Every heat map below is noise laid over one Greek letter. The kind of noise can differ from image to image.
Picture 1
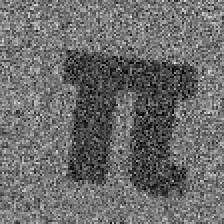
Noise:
low rank plus noise
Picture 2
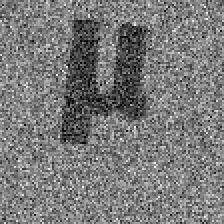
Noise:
independent entries
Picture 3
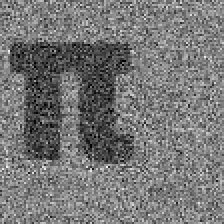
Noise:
low rank plus noise
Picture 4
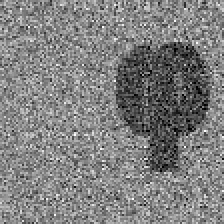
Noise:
low rank plus noise
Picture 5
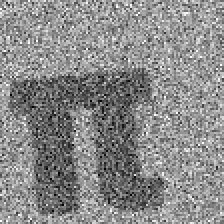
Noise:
low rank plus noise
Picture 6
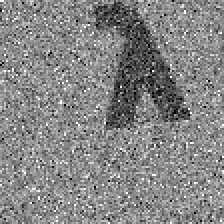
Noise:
heavy tails
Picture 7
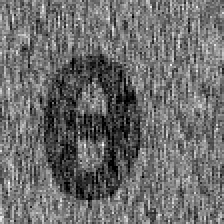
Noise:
streaked along the columns
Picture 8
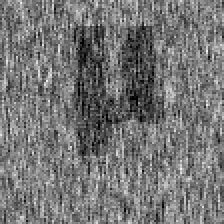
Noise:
streaked along the columns
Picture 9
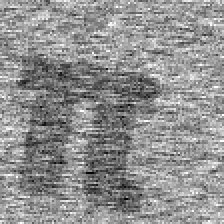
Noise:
streaked along the rows
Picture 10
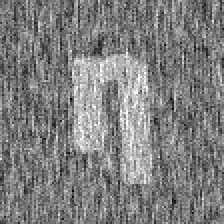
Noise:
streaked along the columns
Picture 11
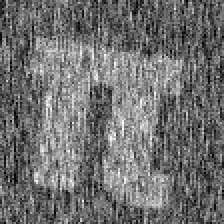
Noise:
streaked along the columns
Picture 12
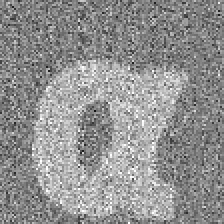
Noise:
columns of uneven size
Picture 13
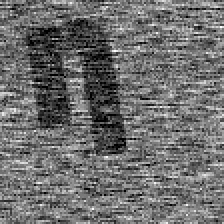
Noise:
streaked along the rows
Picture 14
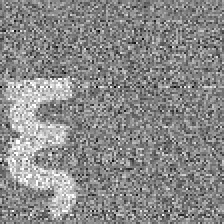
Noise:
rows of uneven size
